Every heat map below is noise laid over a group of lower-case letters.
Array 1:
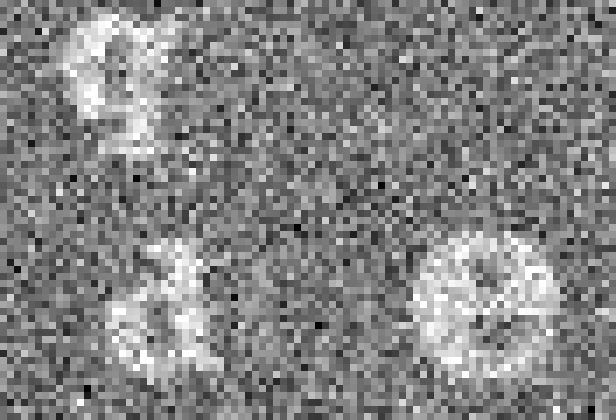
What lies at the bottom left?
d
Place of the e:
bottom right
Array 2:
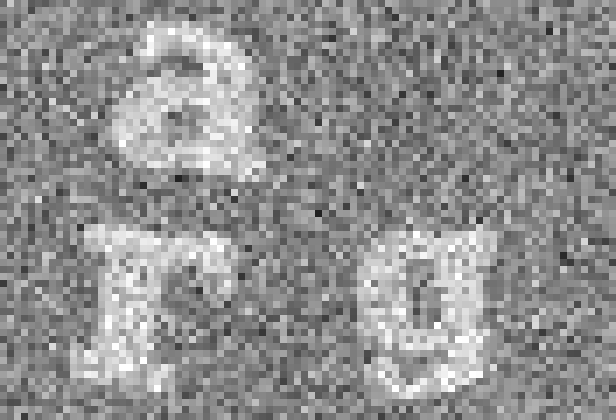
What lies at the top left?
a
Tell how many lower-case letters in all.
3
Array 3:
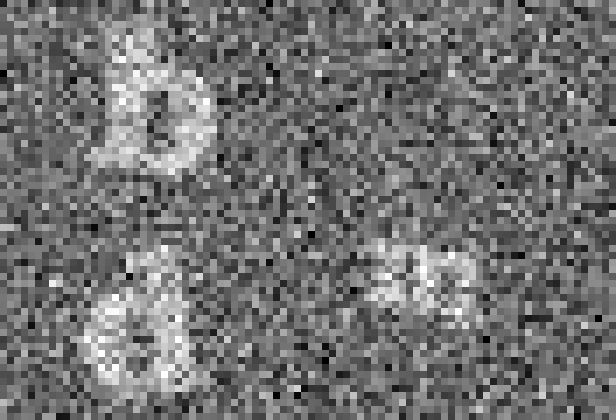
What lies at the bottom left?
d
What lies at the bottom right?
m
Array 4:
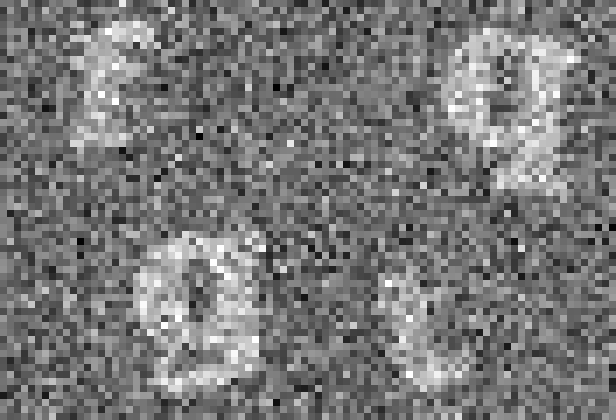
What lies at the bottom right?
t
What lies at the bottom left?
g
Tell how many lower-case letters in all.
4
